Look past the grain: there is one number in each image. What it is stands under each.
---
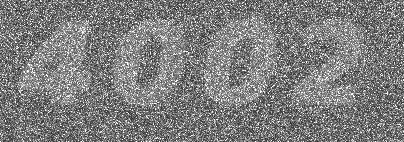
4002
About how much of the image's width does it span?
nearly all
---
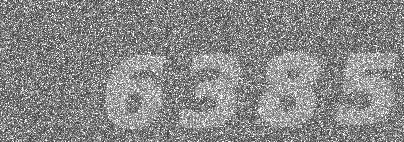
6385
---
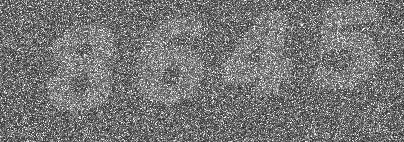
8645
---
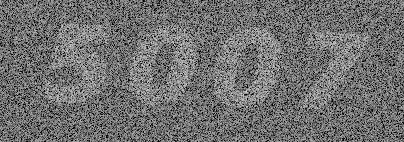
5007
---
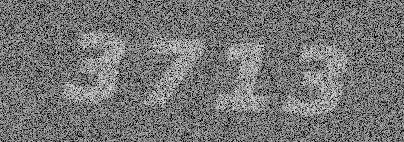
3713
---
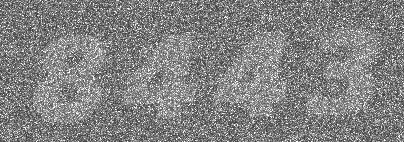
8443
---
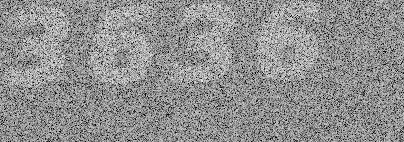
3636
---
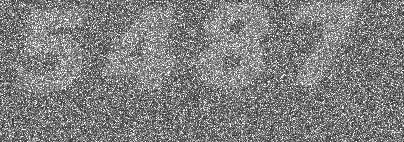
5487
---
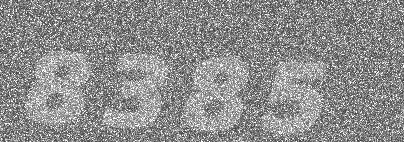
8385
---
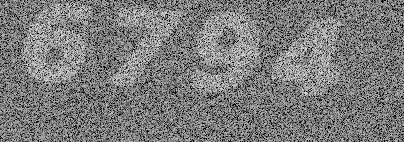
6794
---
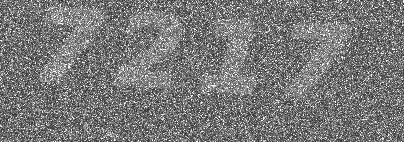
7217
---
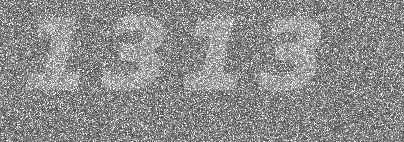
1313
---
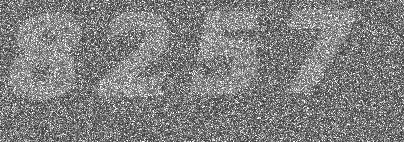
8257
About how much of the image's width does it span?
nearly all
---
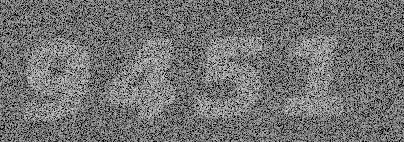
9451
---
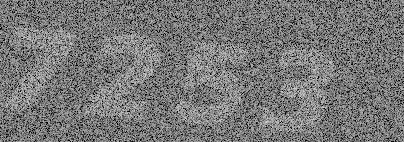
7253
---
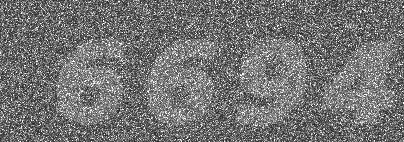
6694
